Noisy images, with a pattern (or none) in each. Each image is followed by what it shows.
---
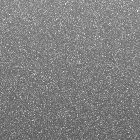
a smooth slope
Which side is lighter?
top
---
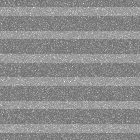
horizontal stripes
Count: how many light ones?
6
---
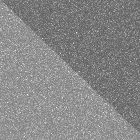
a sharp edge
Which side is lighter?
bottom left
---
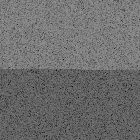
a sharp edge
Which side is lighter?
top
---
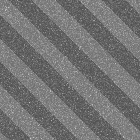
diagonal stripes
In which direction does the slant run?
top left to bottom right
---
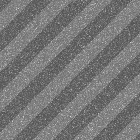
diagonal stripes
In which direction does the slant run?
bottom left to top right
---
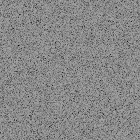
only noise
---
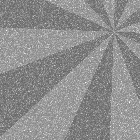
spokes from one point
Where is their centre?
top right
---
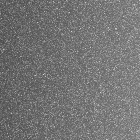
a smooth slope
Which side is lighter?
right
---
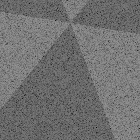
spokes from one point
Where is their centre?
top middle
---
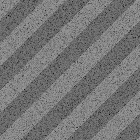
diagonal stripes
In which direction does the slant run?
bottom left to top right
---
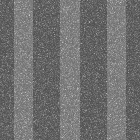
vertical stripes
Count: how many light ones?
3
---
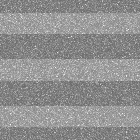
horizontal stripes
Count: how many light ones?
3
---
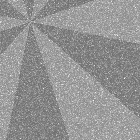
spokes from one point
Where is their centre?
top left
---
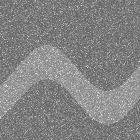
a wavy band
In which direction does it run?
left to right
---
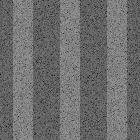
vertical stripes
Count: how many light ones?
3
